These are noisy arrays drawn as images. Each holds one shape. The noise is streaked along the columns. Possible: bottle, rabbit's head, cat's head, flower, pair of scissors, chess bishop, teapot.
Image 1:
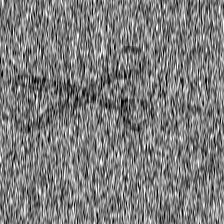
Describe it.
dark pair of scissors
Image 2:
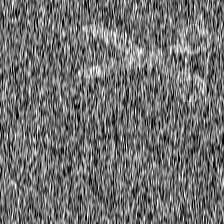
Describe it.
light pair of scissors
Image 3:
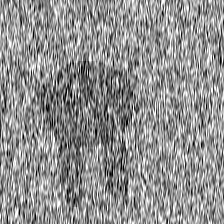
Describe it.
dark rabbit's head
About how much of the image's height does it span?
two thirds
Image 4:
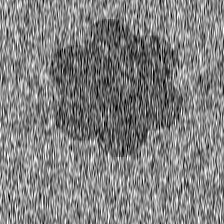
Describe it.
dark flower
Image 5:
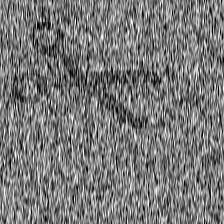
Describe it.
dark pair of scissors
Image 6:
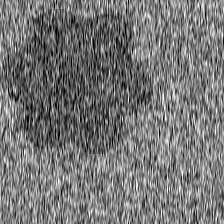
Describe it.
dark flower
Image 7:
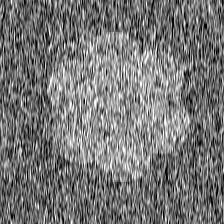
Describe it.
light flower
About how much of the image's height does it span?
two thirds
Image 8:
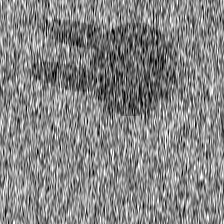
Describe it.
dark rabbit's head
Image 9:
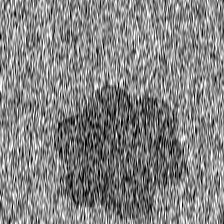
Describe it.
dark flower
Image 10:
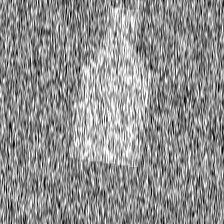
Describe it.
light bottle
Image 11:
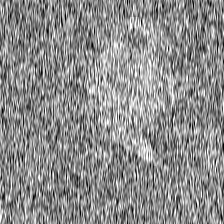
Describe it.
light teapot
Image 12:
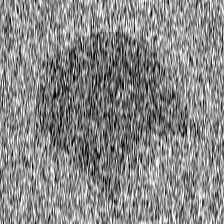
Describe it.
dark cat's head
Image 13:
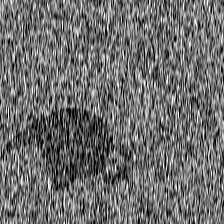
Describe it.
dark teapot
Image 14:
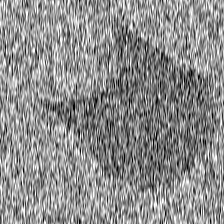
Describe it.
dark cat's head
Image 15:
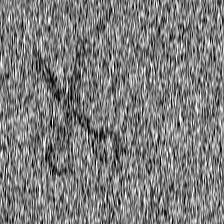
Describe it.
dark pair of scissors
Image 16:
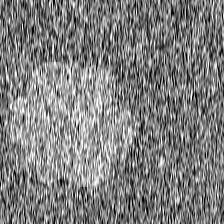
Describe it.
light flower
